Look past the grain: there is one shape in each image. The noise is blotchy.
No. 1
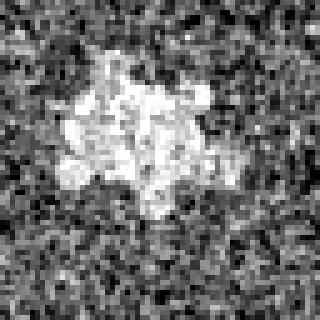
turtle
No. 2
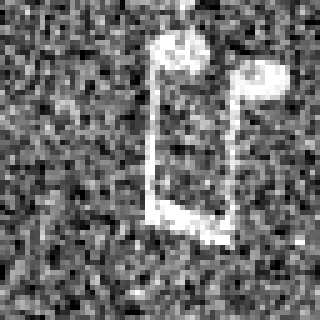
pair of musical notes
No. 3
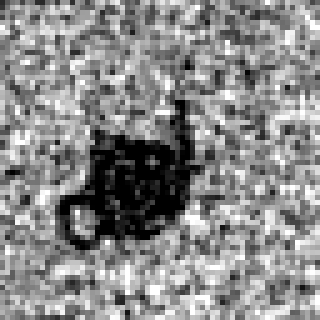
teapot
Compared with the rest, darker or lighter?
darker
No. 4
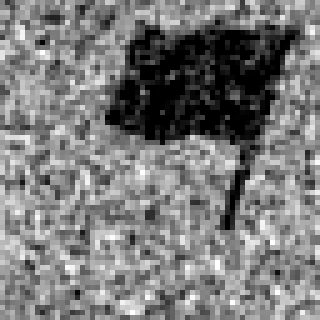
flag
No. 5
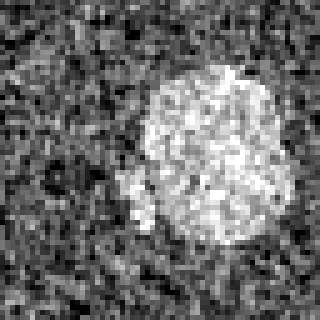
apple
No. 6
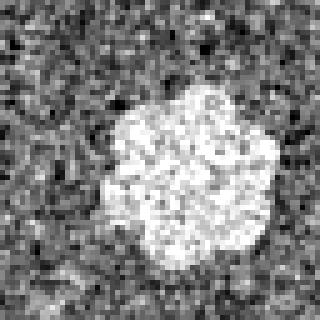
flower
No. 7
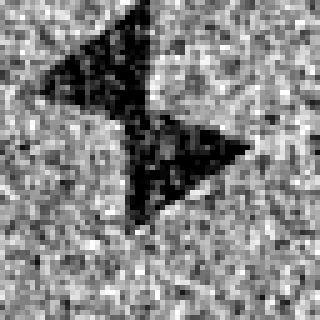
bow tie
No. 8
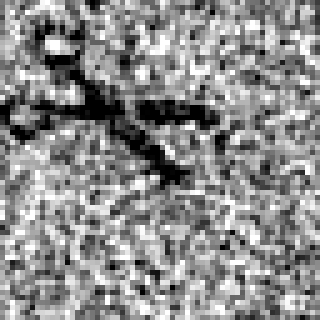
pair of scissors
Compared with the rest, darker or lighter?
darker
